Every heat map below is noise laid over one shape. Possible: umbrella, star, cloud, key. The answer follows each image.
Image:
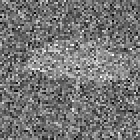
light umbrella
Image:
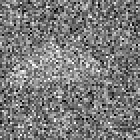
light umbrella
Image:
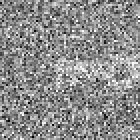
light key
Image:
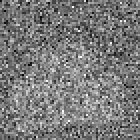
light cloud
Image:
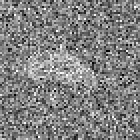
light umbrella
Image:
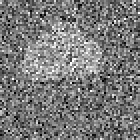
light cloud
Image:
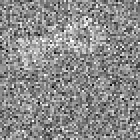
light key
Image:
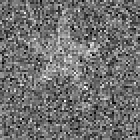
light star
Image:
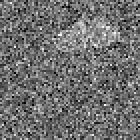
light umbrella
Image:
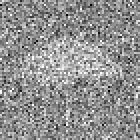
light umbrella
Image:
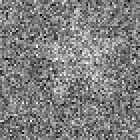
light star
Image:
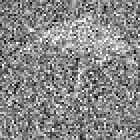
light umbrella
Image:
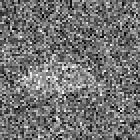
light umbrella
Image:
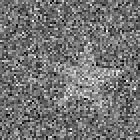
light star
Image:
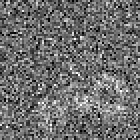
light key
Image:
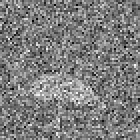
light umbrella
